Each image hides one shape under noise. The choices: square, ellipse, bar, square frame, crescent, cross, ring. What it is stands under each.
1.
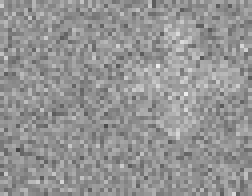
cross
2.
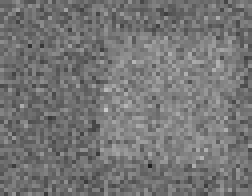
square
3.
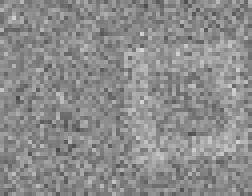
square frame
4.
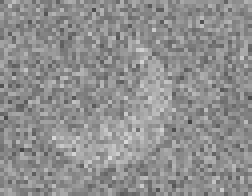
crescent
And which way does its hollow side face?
up and left
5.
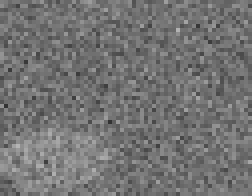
ellipse
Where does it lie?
bottom left
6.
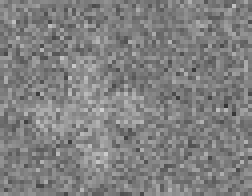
cross
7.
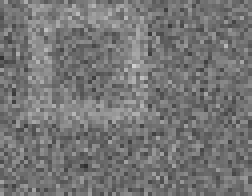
square frame
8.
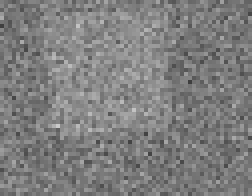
square
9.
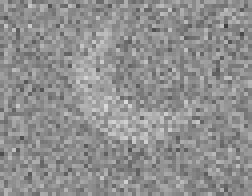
crescent
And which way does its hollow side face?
up and right
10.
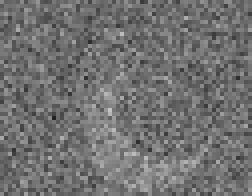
crescent
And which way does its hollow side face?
up and right
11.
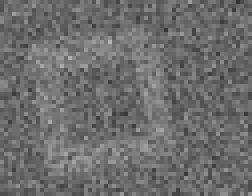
square frame
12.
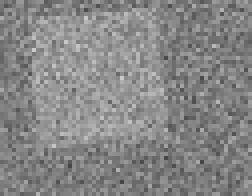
square
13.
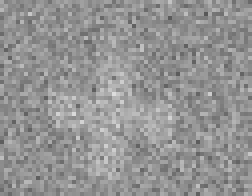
cross
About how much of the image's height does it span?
two thirds
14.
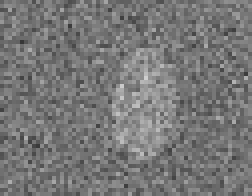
ellipse
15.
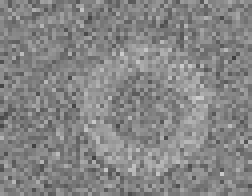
ring
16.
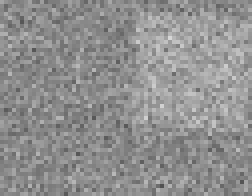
square
